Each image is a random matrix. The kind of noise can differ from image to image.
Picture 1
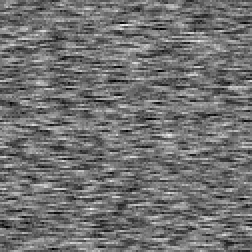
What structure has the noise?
streaked along the rows
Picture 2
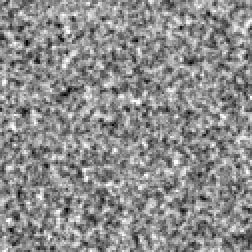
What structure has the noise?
blotchy
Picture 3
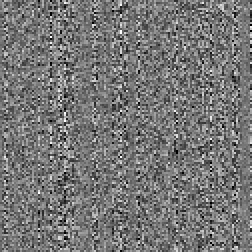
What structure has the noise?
columns of uneven size
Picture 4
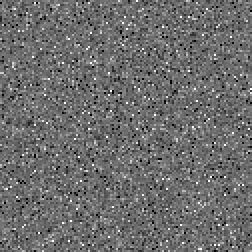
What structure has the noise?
heavy tails
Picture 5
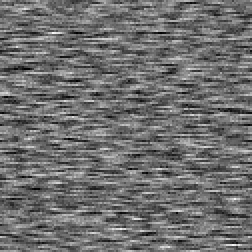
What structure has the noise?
streaked along the rows
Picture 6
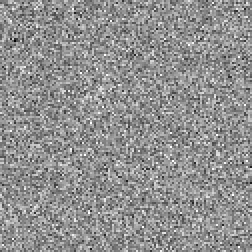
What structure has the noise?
independent entries
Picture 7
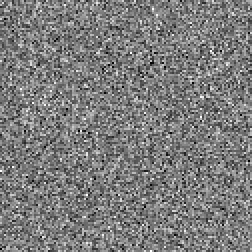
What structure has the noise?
independent entries
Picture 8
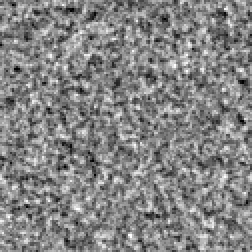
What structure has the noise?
blotchy
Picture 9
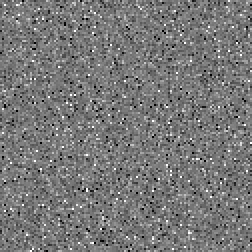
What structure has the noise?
heavy tails
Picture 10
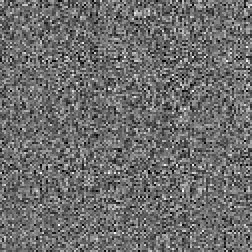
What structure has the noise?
low rank plus noise
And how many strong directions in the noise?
five to eight
